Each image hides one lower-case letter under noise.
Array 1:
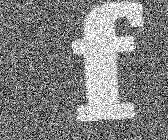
f
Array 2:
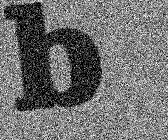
b
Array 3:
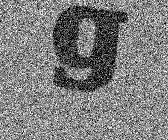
g
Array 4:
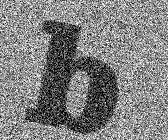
b
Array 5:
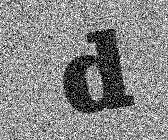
d
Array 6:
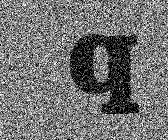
q
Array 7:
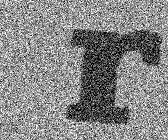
r
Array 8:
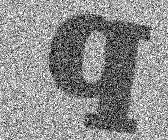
q
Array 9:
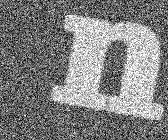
n
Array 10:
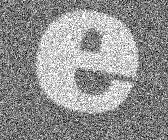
e
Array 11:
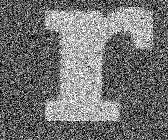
r
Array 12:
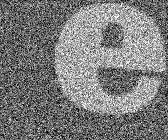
e
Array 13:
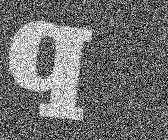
q
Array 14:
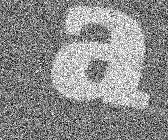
a
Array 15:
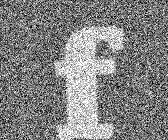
f
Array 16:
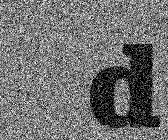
d
